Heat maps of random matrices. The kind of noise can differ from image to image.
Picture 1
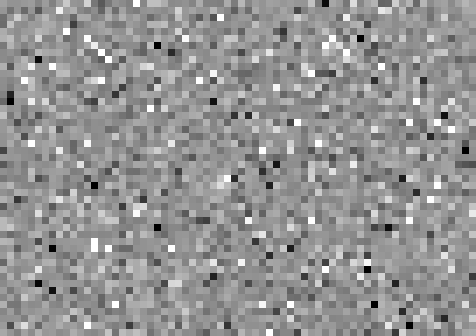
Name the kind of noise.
heavy tails
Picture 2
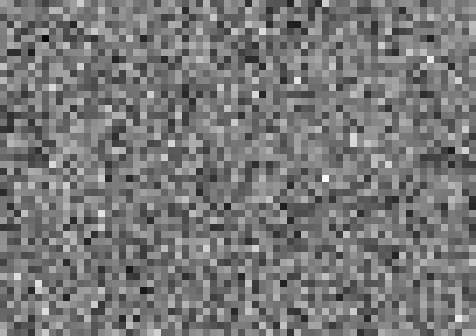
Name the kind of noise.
independent entries
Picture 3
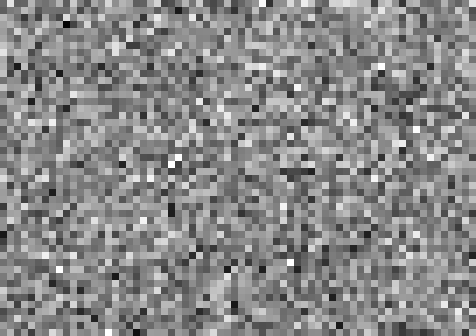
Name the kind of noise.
independent entries
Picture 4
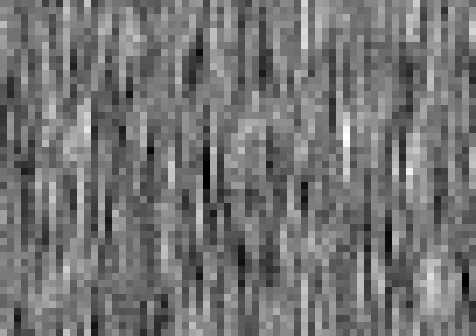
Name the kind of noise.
streaked along the columns
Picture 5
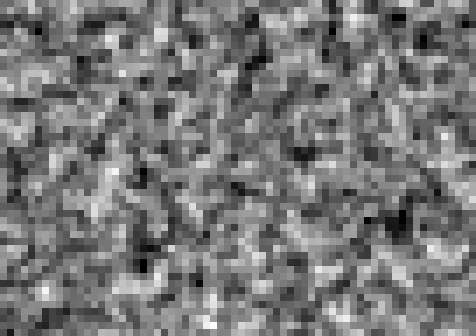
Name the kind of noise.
blotchy
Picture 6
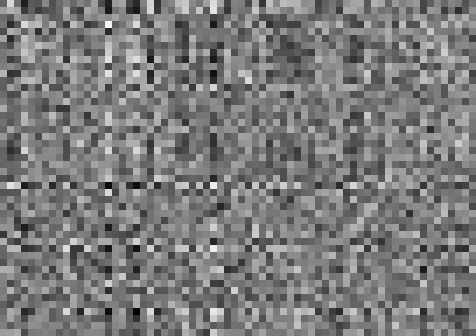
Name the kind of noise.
low rank plus noise
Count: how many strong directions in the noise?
one
